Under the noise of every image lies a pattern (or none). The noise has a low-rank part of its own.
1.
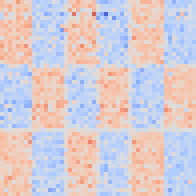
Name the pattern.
a checkerboard
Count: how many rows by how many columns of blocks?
3 by 6
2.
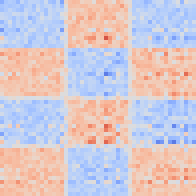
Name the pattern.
a checkerboard
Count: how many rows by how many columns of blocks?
4 by 3
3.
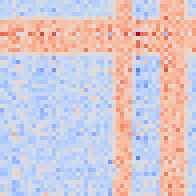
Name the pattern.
bands of rows crossing bands of columns
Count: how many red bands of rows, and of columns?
1 and 2
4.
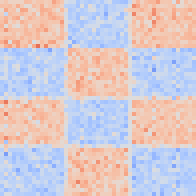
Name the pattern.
a checkerboard
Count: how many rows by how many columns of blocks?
4 by 3
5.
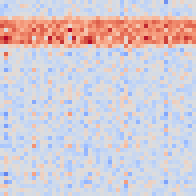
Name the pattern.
one band of rows
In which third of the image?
top
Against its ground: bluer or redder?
redder
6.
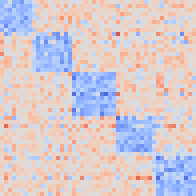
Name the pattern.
blocks along the diagonal
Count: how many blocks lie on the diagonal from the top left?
5
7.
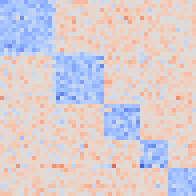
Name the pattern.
blocks along the diagonal
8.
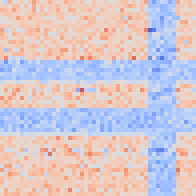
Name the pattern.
bands of rows crossing bands of columns
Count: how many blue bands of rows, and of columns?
2 and 1
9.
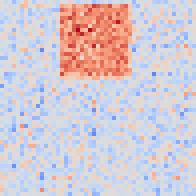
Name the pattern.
one block
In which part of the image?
top middle
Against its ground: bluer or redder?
redder
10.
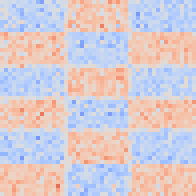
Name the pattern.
a checkerboard
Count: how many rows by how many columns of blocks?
6 by 3
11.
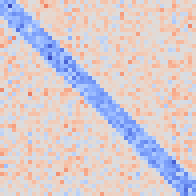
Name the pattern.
a diagonal band
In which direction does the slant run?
top left to bottom right
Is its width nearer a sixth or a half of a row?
a sixth
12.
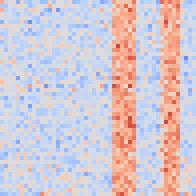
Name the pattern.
bands of columns
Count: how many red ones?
2
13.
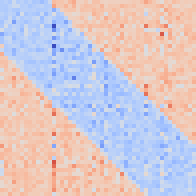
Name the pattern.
a diagonal band
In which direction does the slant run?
top left to bottom right
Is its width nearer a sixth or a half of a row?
a half
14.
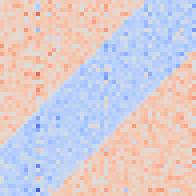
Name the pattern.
a diagonal band
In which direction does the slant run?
bottom left to top right
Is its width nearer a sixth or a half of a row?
a half
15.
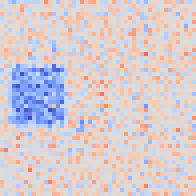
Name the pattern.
one block
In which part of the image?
middle left
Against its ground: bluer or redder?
bluer
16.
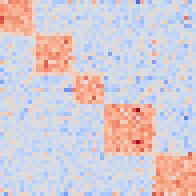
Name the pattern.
blocks along the diagonal
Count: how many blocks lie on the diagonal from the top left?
5
